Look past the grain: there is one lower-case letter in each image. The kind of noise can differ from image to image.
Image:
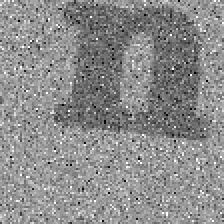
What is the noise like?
heavy tails
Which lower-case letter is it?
n
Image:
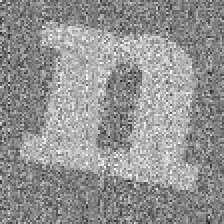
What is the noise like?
columns of uneven size
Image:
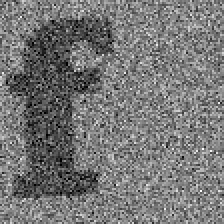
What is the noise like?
independent entries
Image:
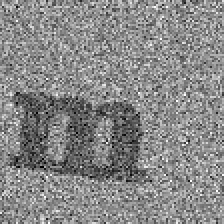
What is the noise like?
low rank plus noise
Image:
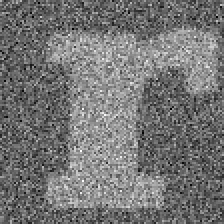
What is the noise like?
independent entries
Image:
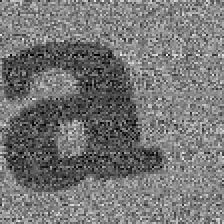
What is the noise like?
rows of uneven size
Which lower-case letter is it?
a
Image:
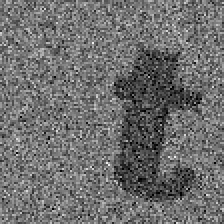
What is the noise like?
independent entries
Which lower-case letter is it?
t
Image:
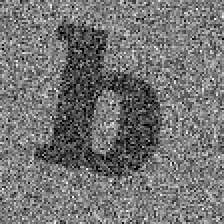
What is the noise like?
independent entries
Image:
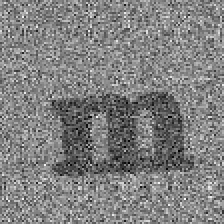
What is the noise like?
low rank plus noise
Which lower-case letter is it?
m
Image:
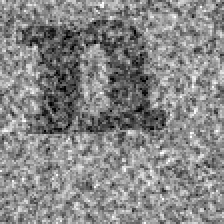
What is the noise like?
blotchy
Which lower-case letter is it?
n
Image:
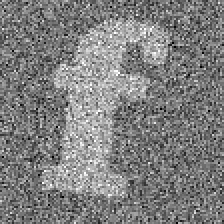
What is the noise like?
independent entries
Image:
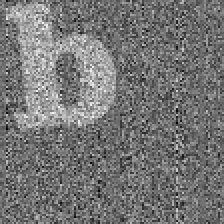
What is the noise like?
columns of uneven size
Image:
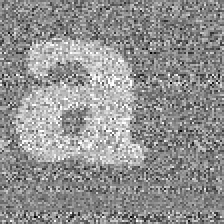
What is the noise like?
rows of uneven size
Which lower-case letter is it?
a
